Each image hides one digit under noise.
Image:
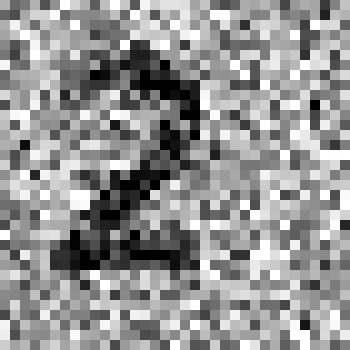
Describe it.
dark 2
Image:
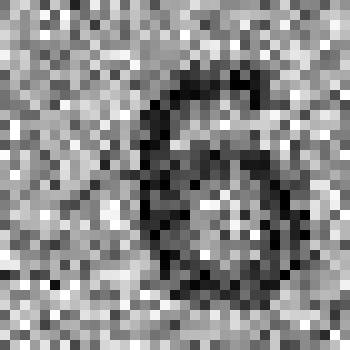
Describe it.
dark 6
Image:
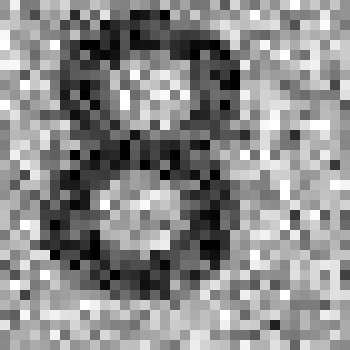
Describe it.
dark 8
